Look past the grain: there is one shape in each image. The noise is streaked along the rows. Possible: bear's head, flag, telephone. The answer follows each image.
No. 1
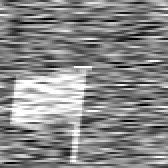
light flag
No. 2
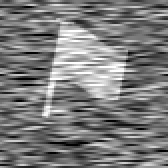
light flag
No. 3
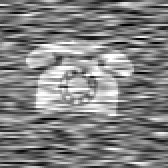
light telephone
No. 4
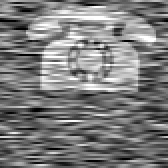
light telephone
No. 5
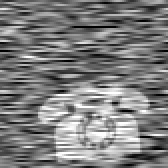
light telephone
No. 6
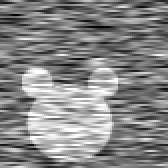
light bear's head
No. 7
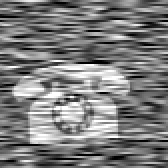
light telephone
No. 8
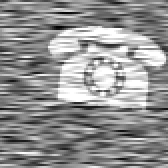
light telephone
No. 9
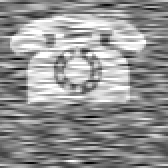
light telephone
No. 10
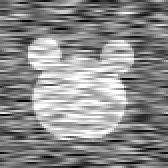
light bear's head
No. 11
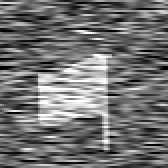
light flag
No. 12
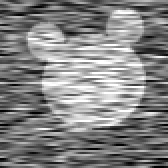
light bear's head
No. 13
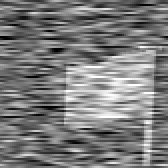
light flag
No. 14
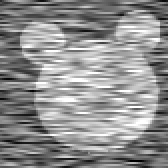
light bear's head
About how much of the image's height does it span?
nearly all
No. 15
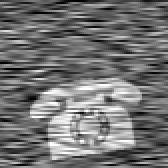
light telephone
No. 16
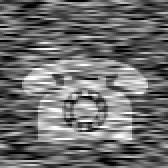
light telephone
